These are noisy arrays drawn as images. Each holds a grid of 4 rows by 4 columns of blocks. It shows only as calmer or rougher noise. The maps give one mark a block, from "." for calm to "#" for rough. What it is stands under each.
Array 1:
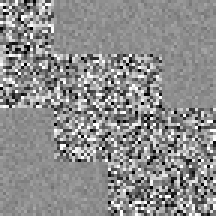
#...
###.
.###
..##
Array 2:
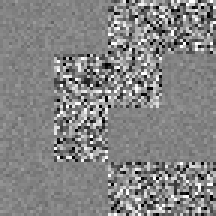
..##
.##.
.#..
..##
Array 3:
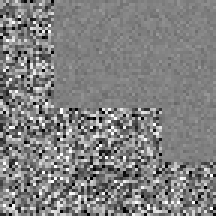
#...
#...
###.
####
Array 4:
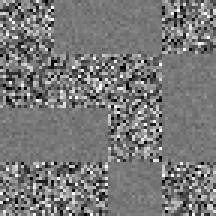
#..#
###.
..#.
##.#
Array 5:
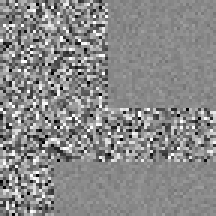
##..
##..
####
#...
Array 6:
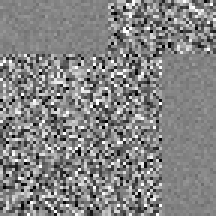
..##
###.
###.
###.
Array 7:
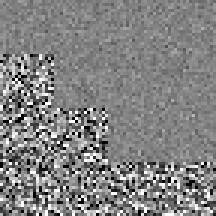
....
#...
##..
####
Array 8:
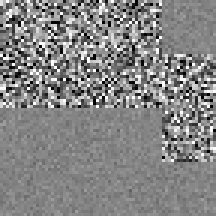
###.
####
...#
....
